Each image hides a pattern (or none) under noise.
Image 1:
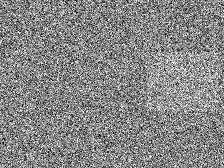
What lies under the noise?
one block
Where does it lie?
middle right
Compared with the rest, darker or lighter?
lighter
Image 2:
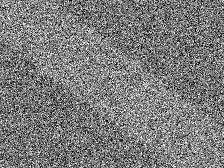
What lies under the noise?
a diagonal band
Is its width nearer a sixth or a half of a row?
a half
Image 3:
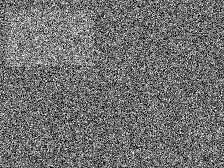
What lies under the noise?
one block
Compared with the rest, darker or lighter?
lighter
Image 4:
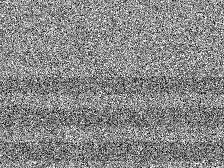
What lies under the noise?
bands of rows
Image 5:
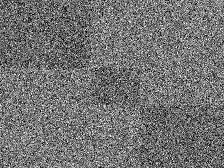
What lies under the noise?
blocks along the diagonal
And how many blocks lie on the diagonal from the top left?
3
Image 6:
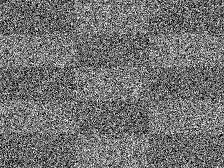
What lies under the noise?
a checkerboard
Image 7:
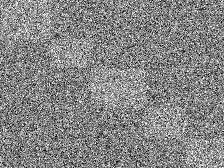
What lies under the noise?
blocks along the diagonal
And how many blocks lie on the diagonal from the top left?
5
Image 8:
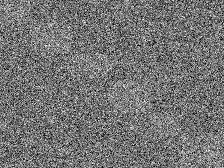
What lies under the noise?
blocks along the diagonal
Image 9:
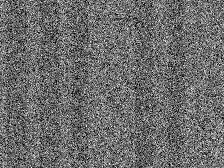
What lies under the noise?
bands of columns
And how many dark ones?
5
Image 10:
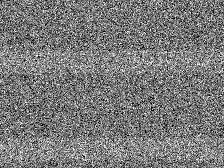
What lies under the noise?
bands of rows
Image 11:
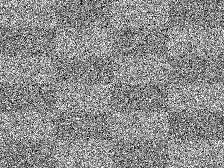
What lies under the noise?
a checkerboard
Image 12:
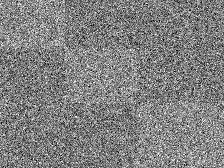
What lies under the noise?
blocks along the diagonal
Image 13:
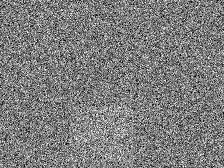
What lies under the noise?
one block
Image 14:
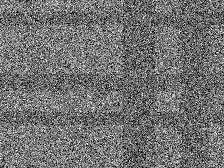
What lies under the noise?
bands of rows crossing bands of columns
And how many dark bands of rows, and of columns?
3 and 2
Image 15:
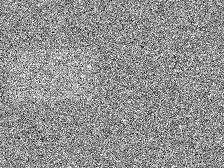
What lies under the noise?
one block
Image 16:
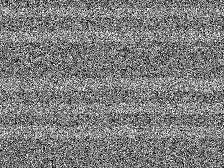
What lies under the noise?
bands of rows
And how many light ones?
5
